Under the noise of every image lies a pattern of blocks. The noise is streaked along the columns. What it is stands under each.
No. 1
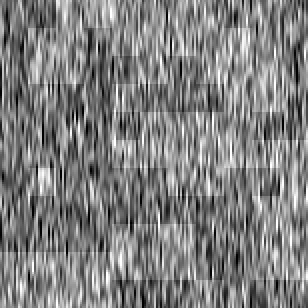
no symmetry
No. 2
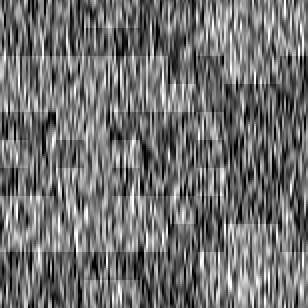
top and bottom mirror each other
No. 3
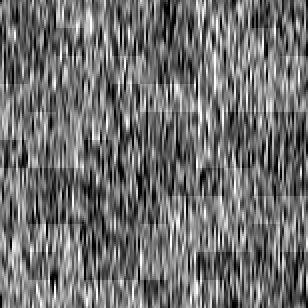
mirrored about the diagonal from the bottom left
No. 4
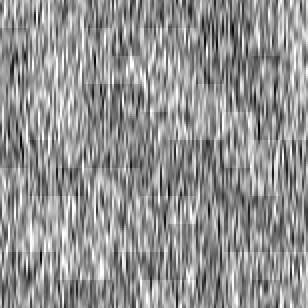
no symmetry
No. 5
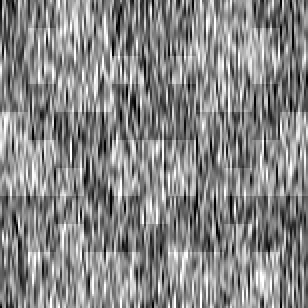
left and right mirror each other
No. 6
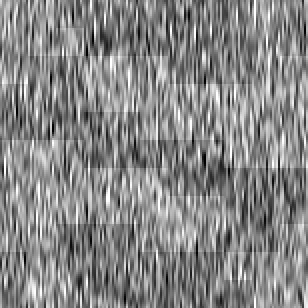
the same after a half turn
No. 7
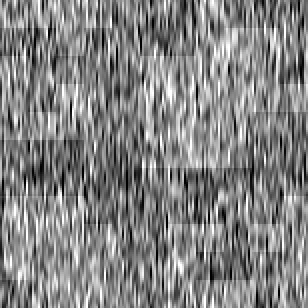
mirrored about the diagonal from the bottom left
